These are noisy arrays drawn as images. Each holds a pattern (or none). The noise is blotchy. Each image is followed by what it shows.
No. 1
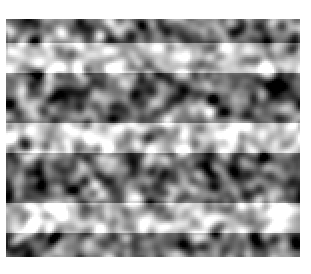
horizontal stripes
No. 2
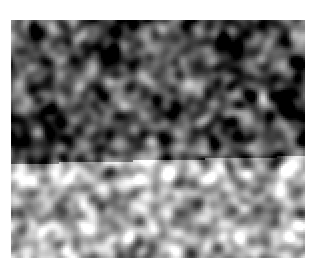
a sharp edge
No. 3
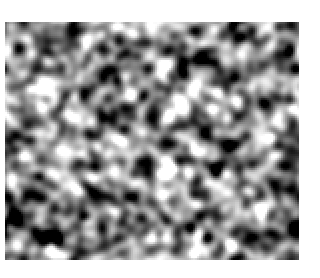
only noise
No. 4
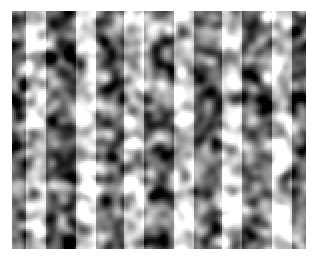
vertical stripes
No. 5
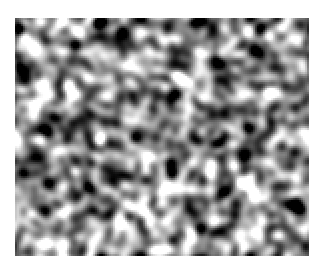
only noise
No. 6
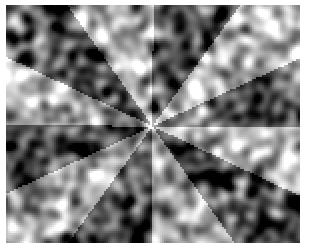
spokes from one point
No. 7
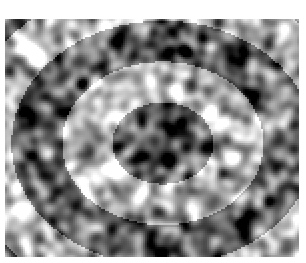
rings round one point
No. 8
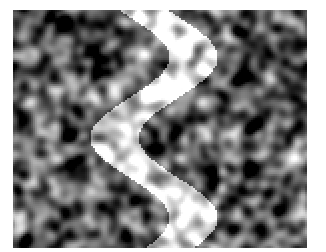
a wavy band
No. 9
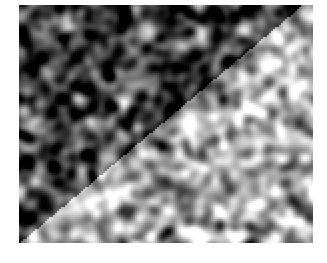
a sharp edge
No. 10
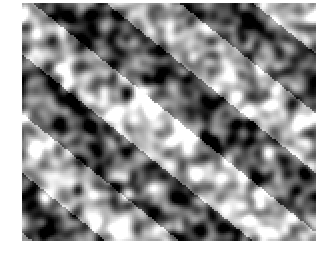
diagonal stripes
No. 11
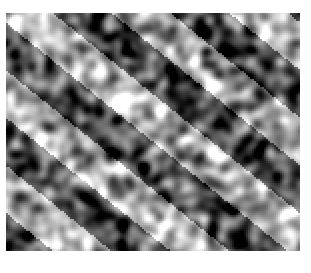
diagonal stripes
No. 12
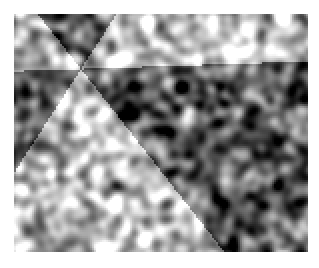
spokes from one point
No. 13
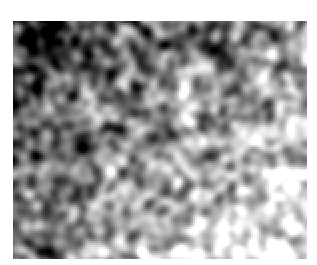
a smooth slope
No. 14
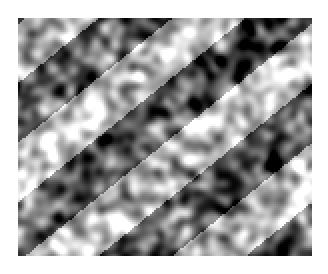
diagonal stripes
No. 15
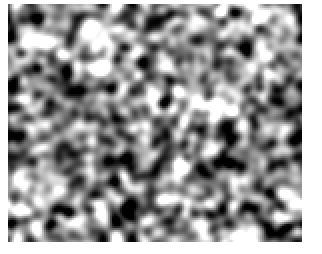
only noise
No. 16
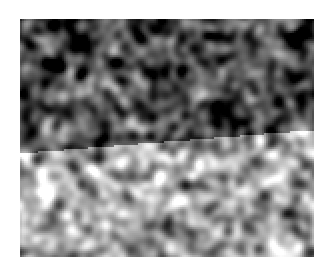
a sharp edge
